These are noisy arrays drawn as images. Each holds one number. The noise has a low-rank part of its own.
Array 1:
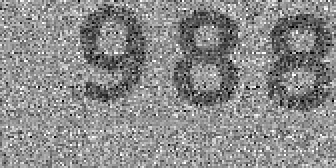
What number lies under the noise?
988
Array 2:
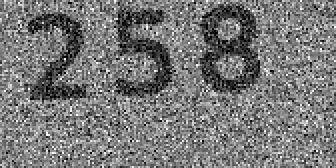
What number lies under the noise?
258
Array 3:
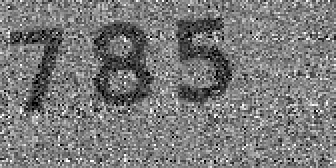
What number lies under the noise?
785
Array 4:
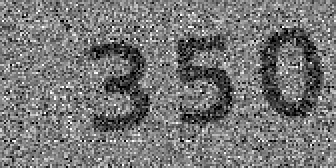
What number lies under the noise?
350
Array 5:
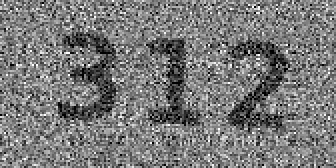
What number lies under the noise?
312
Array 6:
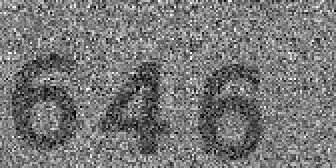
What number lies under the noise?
646
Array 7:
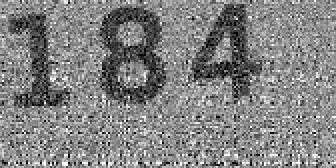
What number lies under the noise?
184
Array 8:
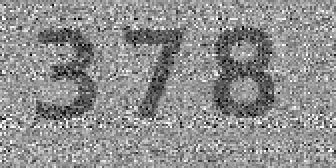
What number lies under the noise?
378
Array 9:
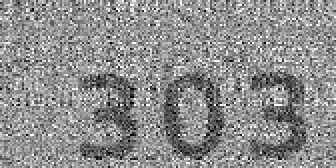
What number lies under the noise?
303
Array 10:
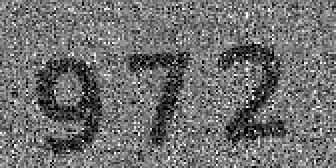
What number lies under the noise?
972
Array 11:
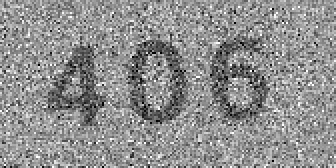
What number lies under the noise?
406
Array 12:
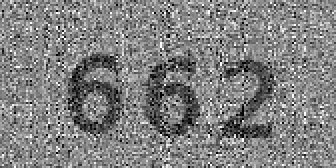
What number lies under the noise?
662
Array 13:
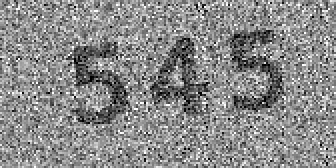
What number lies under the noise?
545
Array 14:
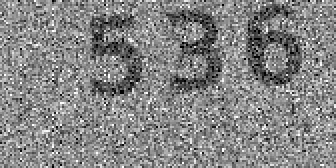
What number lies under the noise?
536
